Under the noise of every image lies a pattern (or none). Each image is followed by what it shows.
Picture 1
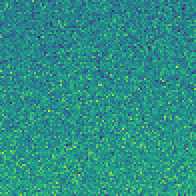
a smooth slope
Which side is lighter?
bottom
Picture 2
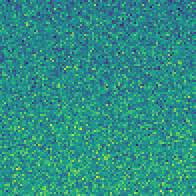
a smooth slope
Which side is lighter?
bottom
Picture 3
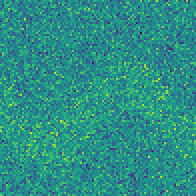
a wavy band
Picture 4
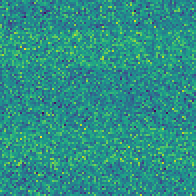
horizontal stripes
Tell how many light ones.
2
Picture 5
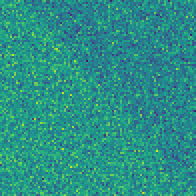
a sharp edge
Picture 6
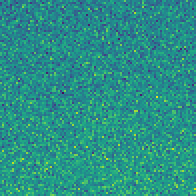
a smooth slope
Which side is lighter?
bottom
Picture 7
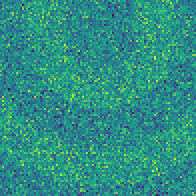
rings round one point
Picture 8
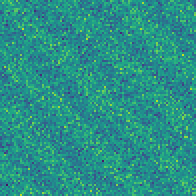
diagonal stripes
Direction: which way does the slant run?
top left to bottom right
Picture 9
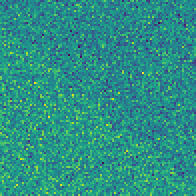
a sharp edge
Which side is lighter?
bottom left
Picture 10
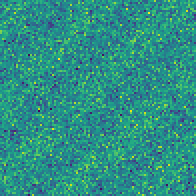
diagonal stripes
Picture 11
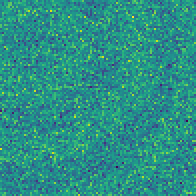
rings round one point
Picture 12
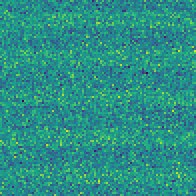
horizontal stripes
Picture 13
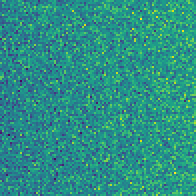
a smooth slope
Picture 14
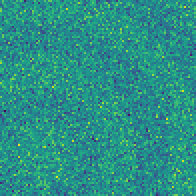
rings round one point
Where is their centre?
bottom left
